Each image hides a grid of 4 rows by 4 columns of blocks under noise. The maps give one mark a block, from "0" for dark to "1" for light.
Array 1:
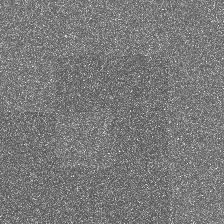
1 1 1 1
1 0 0 1
0 1 0 1
0 0 0 1
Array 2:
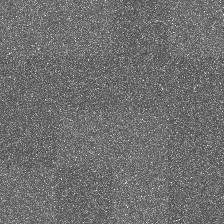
1 1 0 1
0 0 0 0
0 1 1 0
1 0 1 0
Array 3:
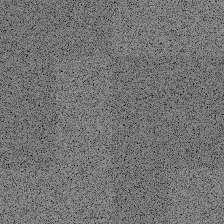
0 0 1 1
0 1 0 0
0 1 0 0
1 1 0 1
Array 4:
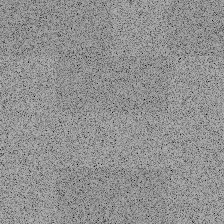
0 0 1 0
1 0 0 1
1 1 1 1
1 0 0 1
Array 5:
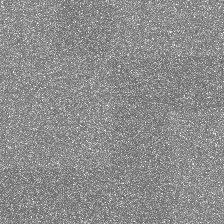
1 0 1 1
1 1 0 0
1 1 0 1
0 0 0 1
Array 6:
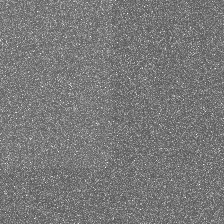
1 1 0 0
1 1 0 0
1 1 0 0
0 0 0 0
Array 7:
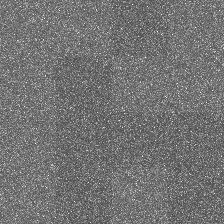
1 1 0 1
1 0 1 1
1 0 0 0
1 0 1 0
